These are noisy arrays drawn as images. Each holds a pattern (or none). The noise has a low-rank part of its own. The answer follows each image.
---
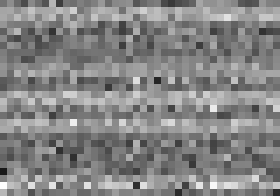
bands of rows
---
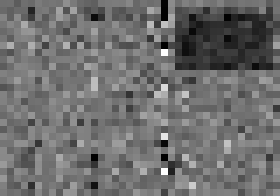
one block
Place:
top right
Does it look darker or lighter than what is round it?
darker
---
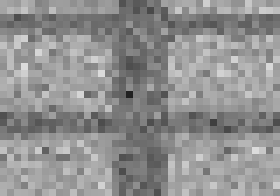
bands of rows crossing bands of columns
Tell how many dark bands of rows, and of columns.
2 and 1
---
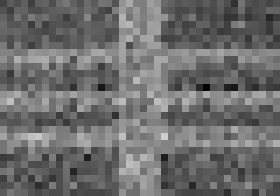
bands of rows crossing bands of columns
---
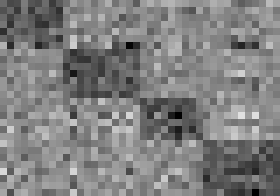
blocks along the diagonal
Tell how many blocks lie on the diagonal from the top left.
4
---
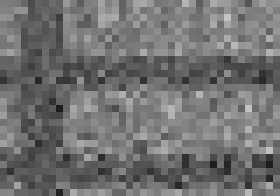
bands of rows crossing bands of columns
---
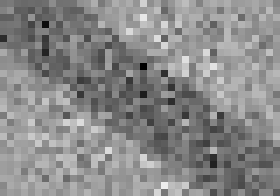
a diagonal band
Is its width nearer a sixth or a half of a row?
a half
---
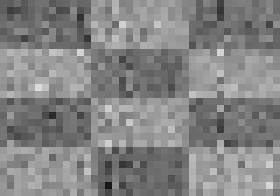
a checkerboard
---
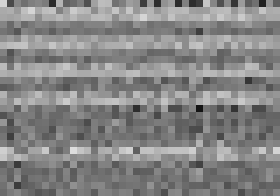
bands of rows
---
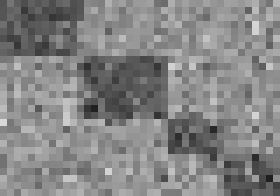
blocks along the diagonal
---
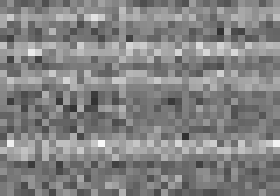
bands of rows
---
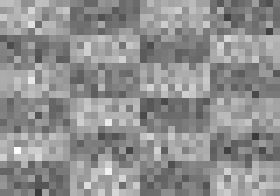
a checkerboard
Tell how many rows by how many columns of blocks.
6 by 4
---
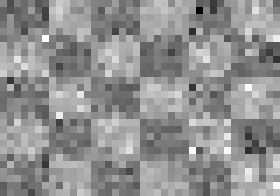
a checkerboard
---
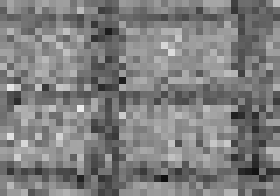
bands of rows crossing bands of columns
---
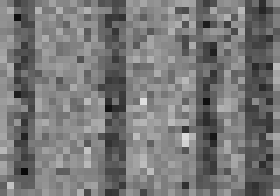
bands of columns
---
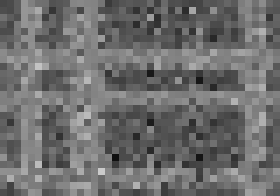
bands of rows crossing bands of columns
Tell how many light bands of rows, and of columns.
3 and 3
